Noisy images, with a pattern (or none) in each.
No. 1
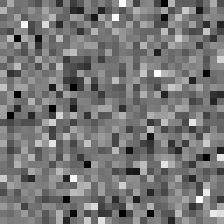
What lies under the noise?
only noise
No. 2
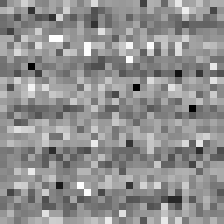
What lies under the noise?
horizontal stripes
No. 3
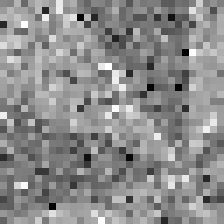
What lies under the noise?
spokes from one point
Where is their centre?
bottom right
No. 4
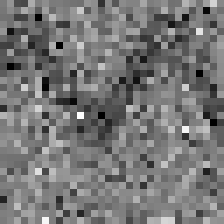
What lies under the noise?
a wavy band
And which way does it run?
left to right
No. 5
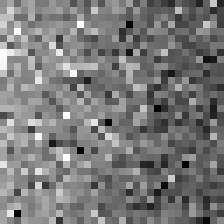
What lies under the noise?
a smooth slope
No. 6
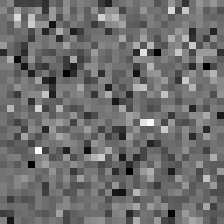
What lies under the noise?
only noise
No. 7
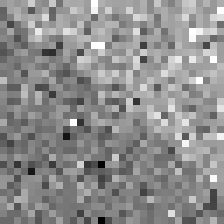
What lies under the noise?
a sharp edge
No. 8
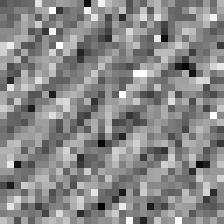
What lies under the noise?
diagonal stripes
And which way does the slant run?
bottom left to top right
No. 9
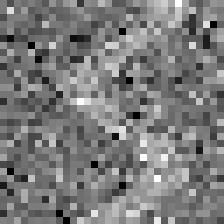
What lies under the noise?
a wavy band
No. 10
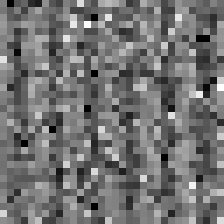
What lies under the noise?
vertical stripes
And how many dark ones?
6
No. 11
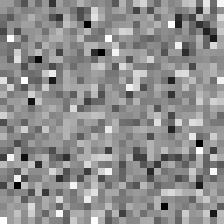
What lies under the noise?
only noise
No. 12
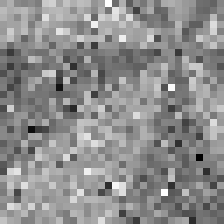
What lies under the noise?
spokes from one point
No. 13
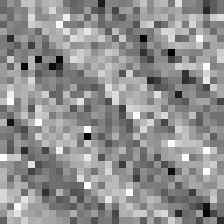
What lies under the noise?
diagonal stripes
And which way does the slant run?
top left to bottom right
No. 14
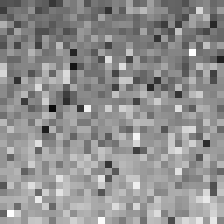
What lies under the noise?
a smooth slope
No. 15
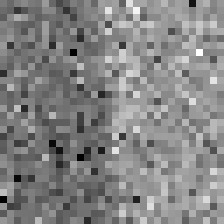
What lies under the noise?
a sharp edge
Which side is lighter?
right
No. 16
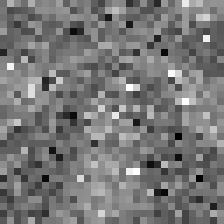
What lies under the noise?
spokes from one point
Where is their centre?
top middle
